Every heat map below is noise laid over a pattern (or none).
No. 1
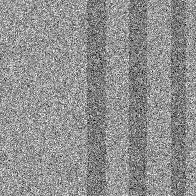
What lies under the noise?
bands of columns
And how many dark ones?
3
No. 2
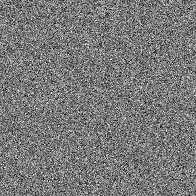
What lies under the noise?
only noise
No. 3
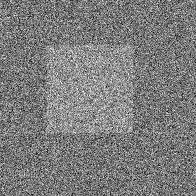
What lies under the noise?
one block
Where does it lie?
centre
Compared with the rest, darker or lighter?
lighter
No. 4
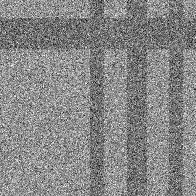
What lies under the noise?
bands of rows crossing bands of columns
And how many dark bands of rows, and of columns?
1 and 3
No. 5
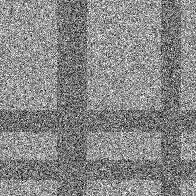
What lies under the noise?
bands of rows crossing bands of columns
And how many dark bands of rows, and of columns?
2 and 2
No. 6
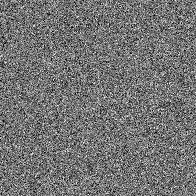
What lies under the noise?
only noise
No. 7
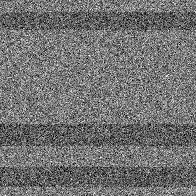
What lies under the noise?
bands of rows
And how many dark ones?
3
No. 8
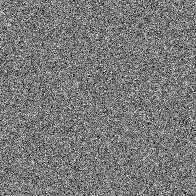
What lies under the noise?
only noise
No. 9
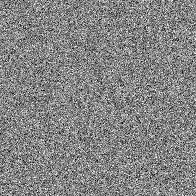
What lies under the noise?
only noise
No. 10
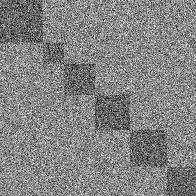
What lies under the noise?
blocks along the diagonal
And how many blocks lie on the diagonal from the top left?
6
